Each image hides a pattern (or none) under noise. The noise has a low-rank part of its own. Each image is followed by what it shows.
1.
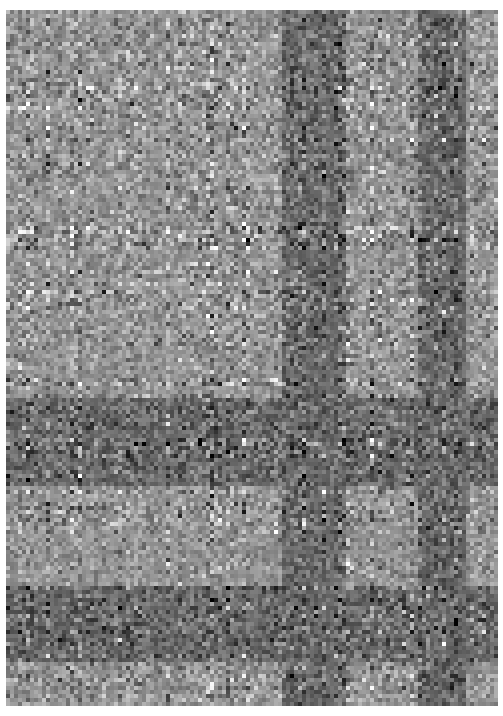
bands of rows crossing bands of columns
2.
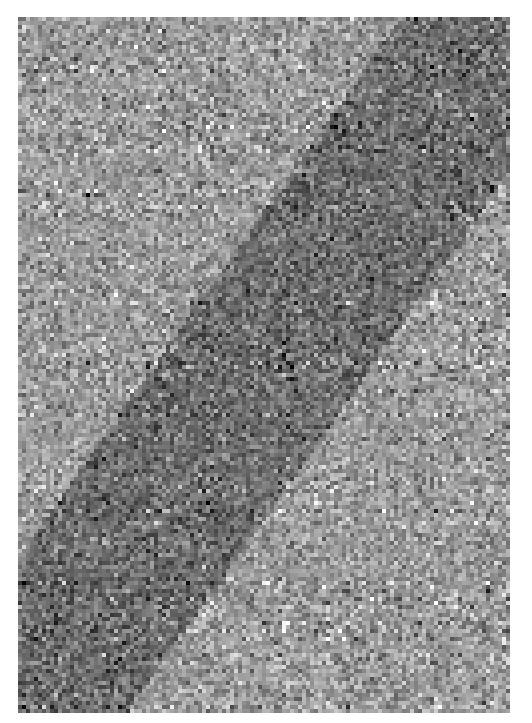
a diagonal band
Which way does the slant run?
bottom left to top right
